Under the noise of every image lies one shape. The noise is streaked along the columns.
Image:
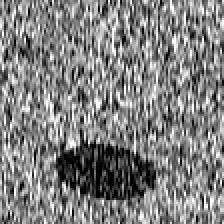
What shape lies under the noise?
ellipse
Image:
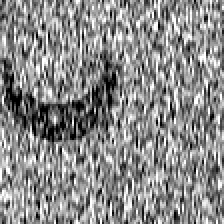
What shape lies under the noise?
crescent
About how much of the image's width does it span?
half
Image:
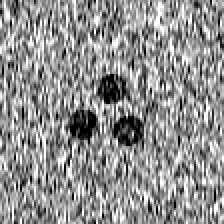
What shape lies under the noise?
three dots
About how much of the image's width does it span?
a third
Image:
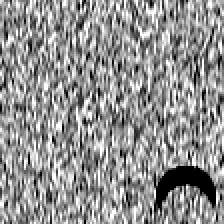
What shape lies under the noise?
crescent
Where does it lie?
bottom right
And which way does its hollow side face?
down
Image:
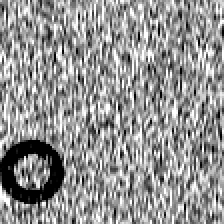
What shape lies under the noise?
ring
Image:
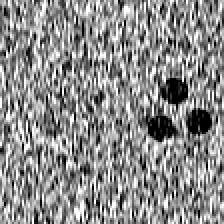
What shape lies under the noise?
three dots
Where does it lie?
middle right
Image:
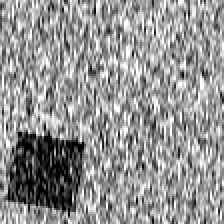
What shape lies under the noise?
square
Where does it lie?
bottom left
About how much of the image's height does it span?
a third
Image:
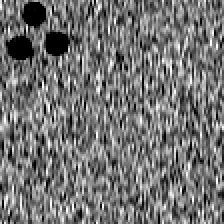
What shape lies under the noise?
three dots
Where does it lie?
top left
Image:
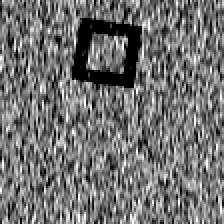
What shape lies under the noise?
square frame
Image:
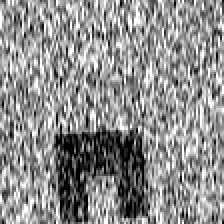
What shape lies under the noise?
square with a notch
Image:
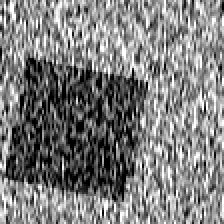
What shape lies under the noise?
square
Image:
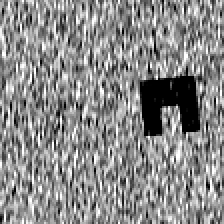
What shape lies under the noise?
square with a notch
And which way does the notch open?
down
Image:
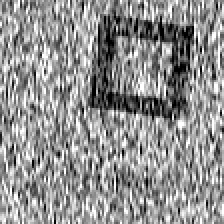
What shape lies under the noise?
square frame
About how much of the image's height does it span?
half
